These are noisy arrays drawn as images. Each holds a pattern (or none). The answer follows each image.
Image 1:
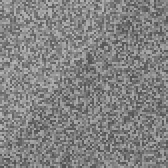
a sharp edge
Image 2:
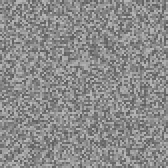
only noise
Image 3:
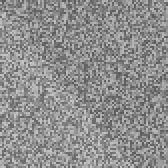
a sharp edge
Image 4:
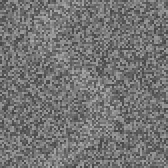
a wavy band
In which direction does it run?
top to bottom
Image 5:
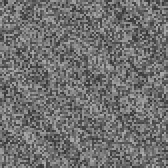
diagonal stripes
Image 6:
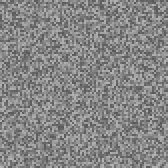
only noise
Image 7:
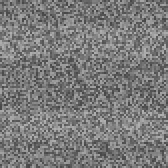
horizontal stripes
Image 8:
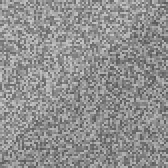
a sharp edge
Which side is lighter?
top left
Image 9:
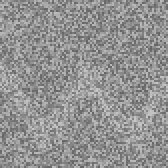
a wavy band
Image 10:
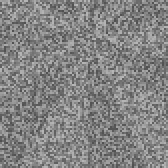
spokes from one point
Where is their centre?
top middle
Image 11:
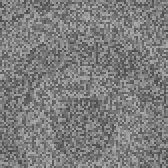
rings round one point
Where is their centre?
bottom middle
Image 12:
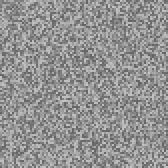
only noise
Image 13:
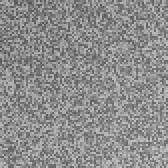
a smooth slope
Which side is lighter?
bottom right
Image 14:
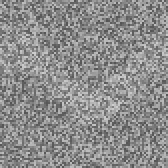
a wavy band
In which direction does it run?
left to right
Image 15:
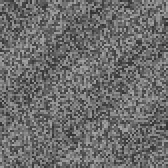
diagonal stripes
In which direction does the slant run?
bottom left to top right
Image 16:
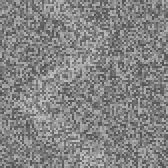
a wavy band
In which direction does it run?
top to bottom
